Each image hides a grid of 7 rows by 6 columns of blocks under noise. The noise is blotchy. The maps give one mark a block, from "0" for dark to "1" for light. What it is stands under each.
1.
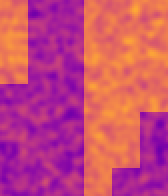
1 0 0 1 1 1
1 0 0 1 1 1
1 0 0 1 1 1
0 0 0 1 1 1
0 0 0 1 1 0
0 0 0 1 1 0
0 0 0 1 0 0
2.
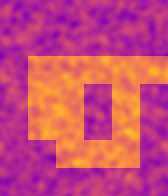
0 0 0 0 0 0
0 0 0 0 0 0
0 1 1 1 1 1
0 1 1 0 1 0
0 1 1 0 1 0
0 0 1 1 1 0
0 0 0 0 0 0
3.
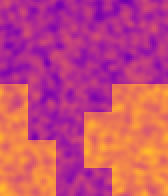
0 0 0 0 0 0
0 0 0 0 0 0
0 0 0 0 0 0
1 0 0 0 1 1
1 0 0 1 1 1
1 1 0 1 1 1
1 1 0 0 1 1
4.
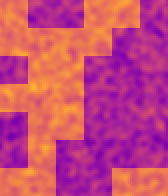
1 0 0 1 1 0
1 1 1 1 0 0
0 1 1 0 0 0
1 1 1 0 0 0
0 1 1 0 0 0
0 1 0 0 0 0
1 1 0 0 1 1
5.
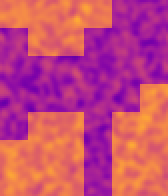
1 1 1 1 0 0
0 1 1 0 0 0
0 0 0 0 0 0
0 0 0 0 0 1
0 1 1 0 1 1
1 1 1 0 1 1
1 1 1 0 1 1
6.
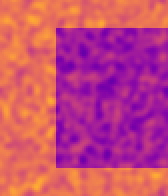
1 1 1 1 1 1
1 1 0 0 0 0
1 1 0 0 0 0
1 1 0 0 0 0
1 1 0 0 0 0
1 1 0 0 0 0
1 1 1 1 1 1
